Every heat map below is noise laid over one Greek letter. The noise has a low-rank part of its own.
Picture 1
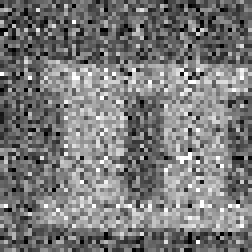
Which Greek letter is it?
pi
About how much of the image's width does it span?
nearly all
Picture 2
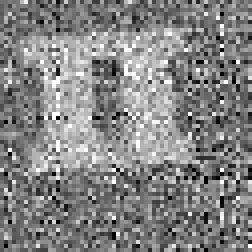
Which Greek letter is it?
pi
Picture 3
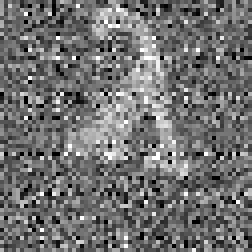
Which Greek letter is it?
lambda
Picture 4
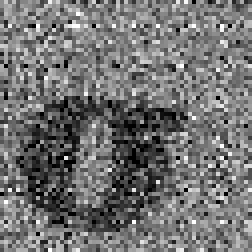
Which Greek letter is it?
sigma
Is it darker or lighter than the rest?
darker
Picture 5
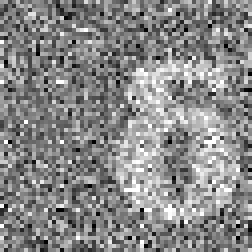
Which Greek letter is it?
delta
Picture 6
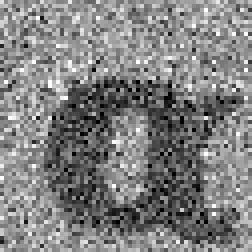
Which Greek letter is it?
alpha
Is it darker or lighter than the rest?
darker
